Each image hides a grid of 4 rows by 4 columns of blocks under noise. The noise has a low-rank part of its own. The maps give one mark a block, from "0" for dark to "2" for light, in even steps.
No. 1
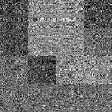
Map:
0220
0221
1022
1111
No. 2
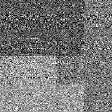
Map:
0001
0001
2211
2221
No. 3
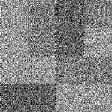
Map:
2101
2102
2211
0022
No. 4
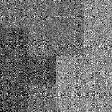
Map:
1112
0112
0022
0122
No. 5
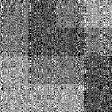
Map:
1012
1001
2110
2220
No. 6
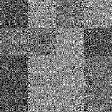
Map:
0212
1120
0221
0221
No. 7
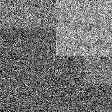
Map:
1122
0022
0001
0000
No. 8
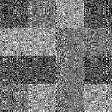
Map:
0120
2211
0010
1212
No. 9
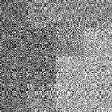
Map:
0111
0012
0022
0122
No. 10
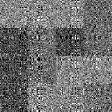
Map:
2221
0101
0122
0221
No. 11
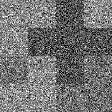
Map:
2202
2000
1201
2211
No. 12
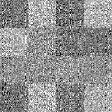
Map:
0202
2100
1111
0202
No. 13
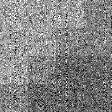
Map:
2221
2211
2100
1000
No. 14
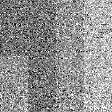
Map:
0012
0012
1012
1012
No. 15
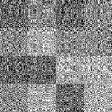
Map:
0101
1211
0022
1202
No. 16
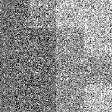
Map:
0122
0012
0011
0012
